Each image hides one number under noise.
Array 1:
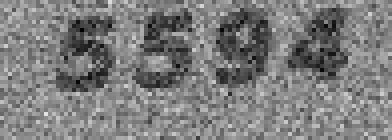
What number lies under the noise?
5594
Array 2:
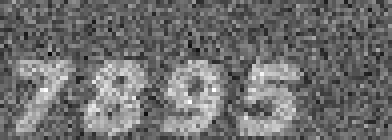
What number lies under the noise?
7895
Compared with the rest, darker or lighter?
lighter
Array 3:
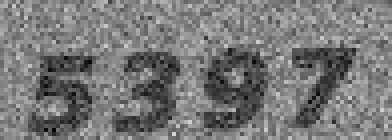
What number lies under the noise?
5397
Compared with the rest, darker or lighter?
darker
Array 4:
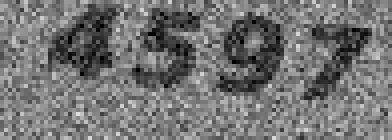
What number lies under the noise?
4597
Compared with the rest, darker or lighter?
darker
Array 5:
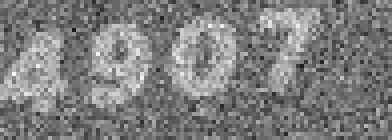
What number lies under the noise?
4907
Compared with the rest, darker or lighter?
lighter
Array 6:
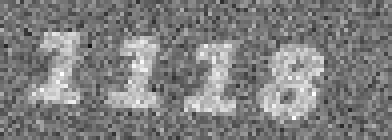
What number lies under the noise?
1118
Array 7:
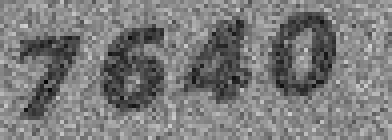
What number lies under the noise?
7640
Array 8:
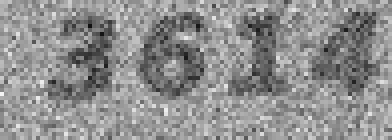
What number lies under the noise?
3614
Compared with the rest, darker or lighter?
darker
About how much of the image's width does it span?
nearly all
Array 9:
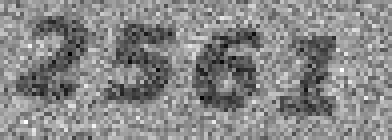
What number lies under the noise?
2561
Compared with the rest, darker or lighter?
darker
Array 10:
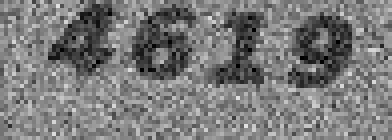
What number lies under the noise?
4619
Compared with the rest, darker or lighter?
darker
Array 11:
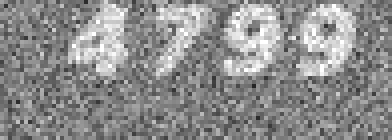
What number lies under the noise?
4799
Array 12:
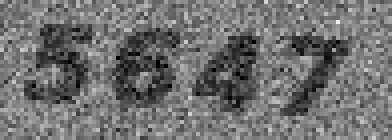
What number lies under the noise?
5647
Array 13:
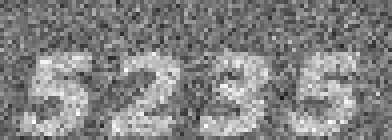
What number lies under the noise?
5235
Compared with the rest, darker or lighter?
lighter
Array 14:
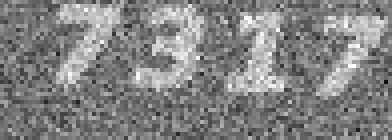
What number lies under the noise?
7317
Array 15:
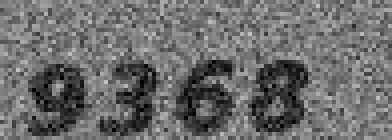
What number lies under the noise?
9368
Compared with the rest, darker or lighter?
darker
